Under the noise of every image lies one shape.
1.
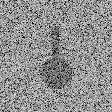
lollipop
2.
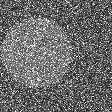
disc
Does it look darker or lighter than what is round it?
lighter
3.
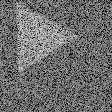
triangle
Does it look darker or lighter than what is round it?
lighter
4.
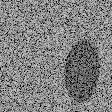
ellipse
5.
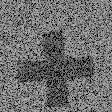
cross
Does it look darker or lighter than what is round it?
darker
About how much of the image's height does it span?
two thirds
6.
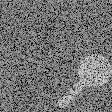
lollipop
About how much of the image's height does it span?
half
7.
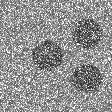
three dots
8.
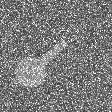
lollipop
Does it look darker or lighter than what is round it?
lighter
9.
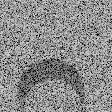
crescent
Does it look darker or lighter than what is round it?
darker
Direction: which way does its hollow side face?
down
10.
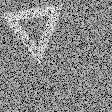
triangle frame
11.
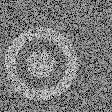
bullseye
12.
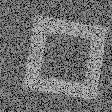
square frame
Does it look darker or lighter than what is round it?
lighter
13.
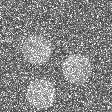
three dots
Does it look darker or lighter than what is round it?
lighter
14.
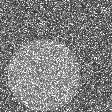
disc
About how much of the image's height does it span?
two thirds
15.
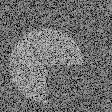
disc with a wedge cut out
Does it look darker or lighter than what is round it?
lighter
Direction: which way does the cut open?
down and right
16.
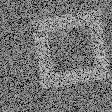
square frame
